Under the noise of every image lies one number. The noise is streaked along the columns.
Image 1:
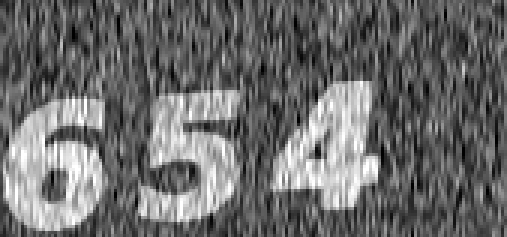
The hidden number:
654
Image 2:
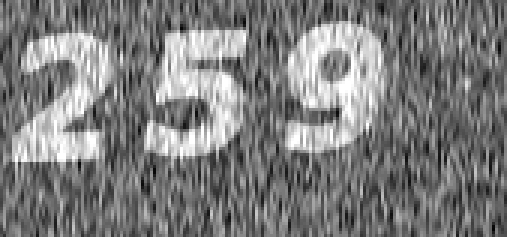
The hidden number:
259
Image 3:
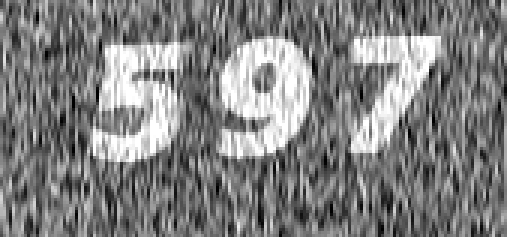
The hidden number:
597
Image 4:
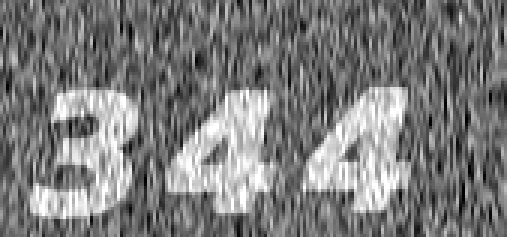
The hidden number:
344
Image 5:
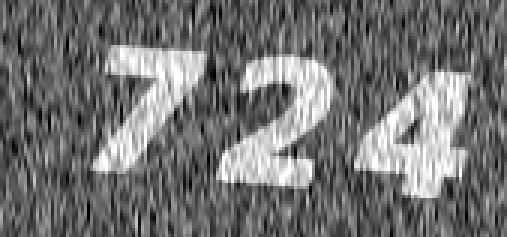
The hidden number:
724
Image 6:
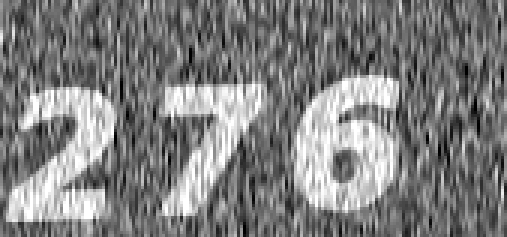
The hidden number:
276
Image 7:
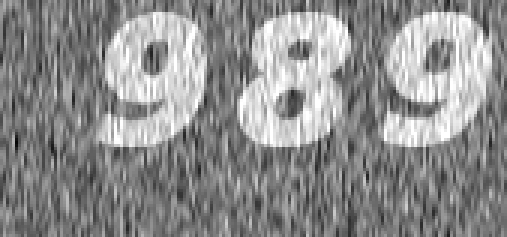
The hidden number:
989
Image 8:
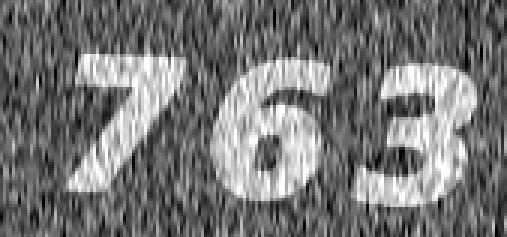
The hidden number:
763
